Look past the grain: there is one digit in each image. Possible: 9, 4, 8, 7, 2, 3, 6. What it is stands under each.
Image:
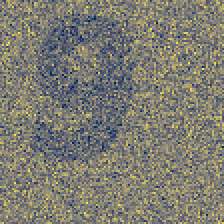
9
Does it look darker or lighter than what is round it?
darker
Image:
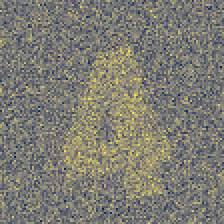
4
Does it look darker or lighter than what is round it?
lighter
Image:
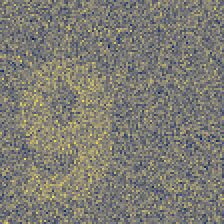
9
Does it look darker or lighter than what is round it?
lighter
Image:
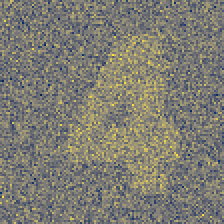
4
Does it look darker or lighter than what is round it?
lighter
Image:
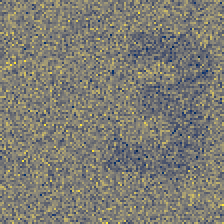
3
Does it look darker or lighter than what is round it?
darker
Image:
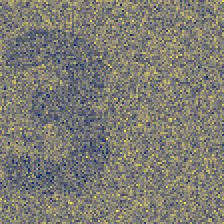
3
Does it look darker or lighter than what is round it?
darker
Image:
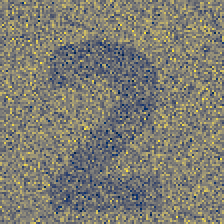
2
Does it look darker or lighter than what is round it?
darker
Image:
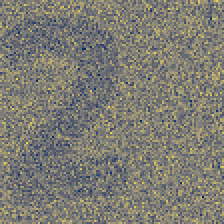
2
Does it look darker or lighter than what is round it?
darker
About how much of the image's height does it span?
nearly all
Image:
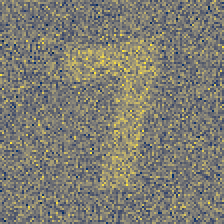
7
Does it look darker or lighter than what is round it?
lighter
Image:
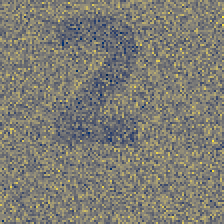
2
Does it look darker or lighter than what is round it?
darker
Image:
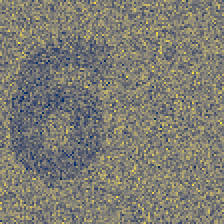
6
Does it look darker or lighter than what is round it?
darker
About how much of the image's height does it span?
two thirds
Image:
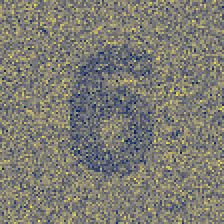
6
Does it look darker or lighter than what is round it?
darker
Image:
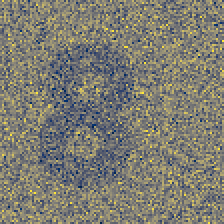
8
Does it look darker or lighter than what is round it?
darker
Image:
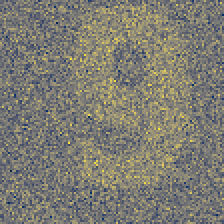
9
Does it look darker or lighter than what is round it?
lighter
